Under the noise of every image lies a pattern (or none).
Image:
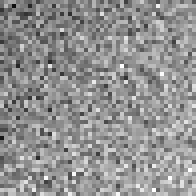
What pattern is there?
a smooth slope
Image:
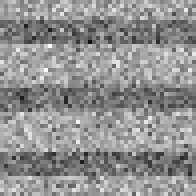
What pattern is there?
horizontal stripes
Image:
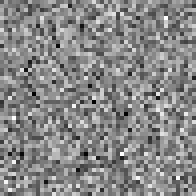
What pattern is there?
only noise
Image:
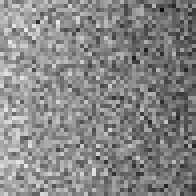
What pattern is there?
a smooth slope
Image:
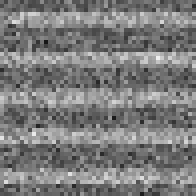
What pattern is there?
horizontal stripes
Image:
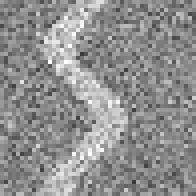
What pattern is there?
a wavy band
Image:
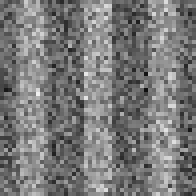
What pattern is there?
vertical stripes
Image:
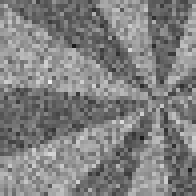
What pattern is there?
spokes from one point
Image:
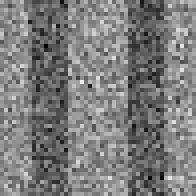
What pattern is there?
vertical stripes
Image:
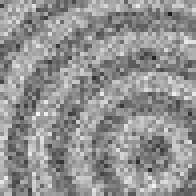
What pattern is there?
rings round one point
